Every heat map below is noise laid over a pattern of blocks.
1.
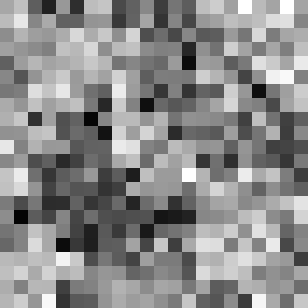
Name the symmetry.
mirrored about the diagonal from the bottom left
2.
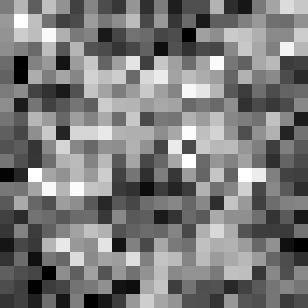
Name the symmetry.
left and right mirror each other
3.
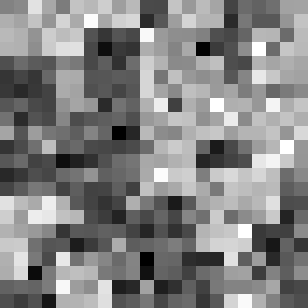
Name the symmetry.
no symmetry
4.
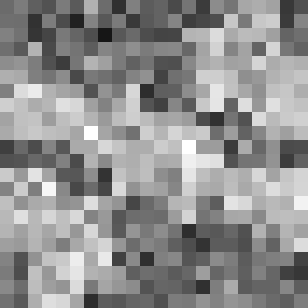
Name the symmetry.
the same after a half turn
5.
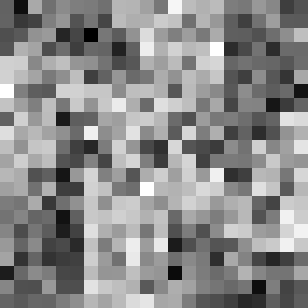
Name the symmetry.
the same after a half turn
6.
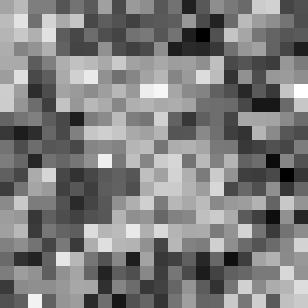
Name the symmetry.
the same after a half turn
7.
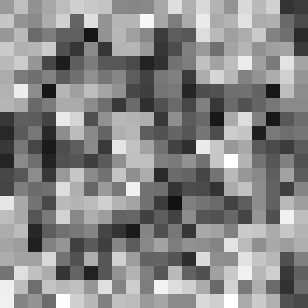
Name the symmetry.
top and bottom mirror each other
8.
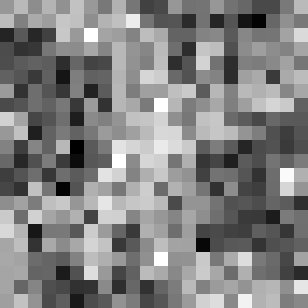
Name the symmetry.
the same after a half turn
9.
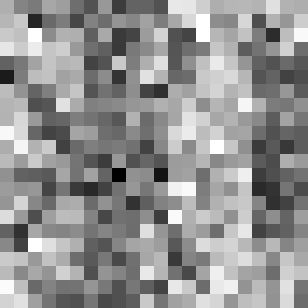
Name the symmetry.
top and bottom mirror each other
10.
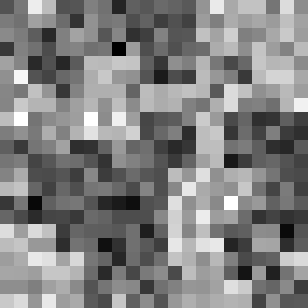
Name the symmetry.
mirrored about the diagonal from the bottom left
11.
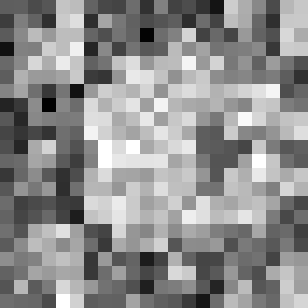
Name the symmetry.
top and bottom mirror each other
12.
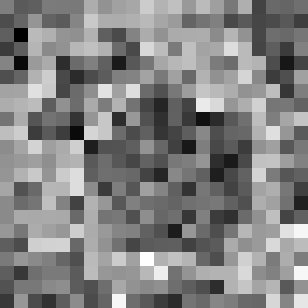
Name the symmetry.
mirrored about the diagonal from the top left
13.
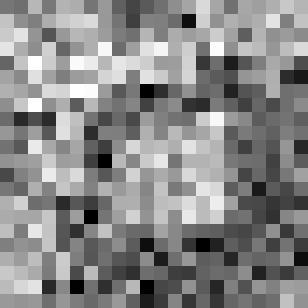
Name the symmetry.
mirrored about the diagonal from the top left
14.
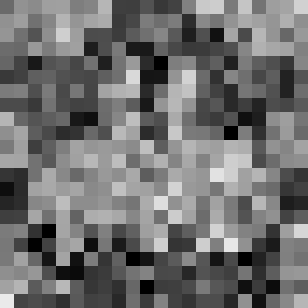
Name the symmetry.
left and right mirror each other
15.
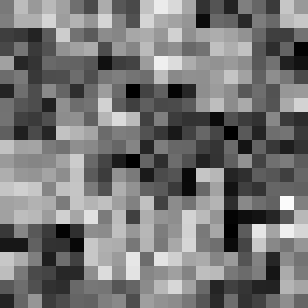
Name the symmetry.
no symmetry
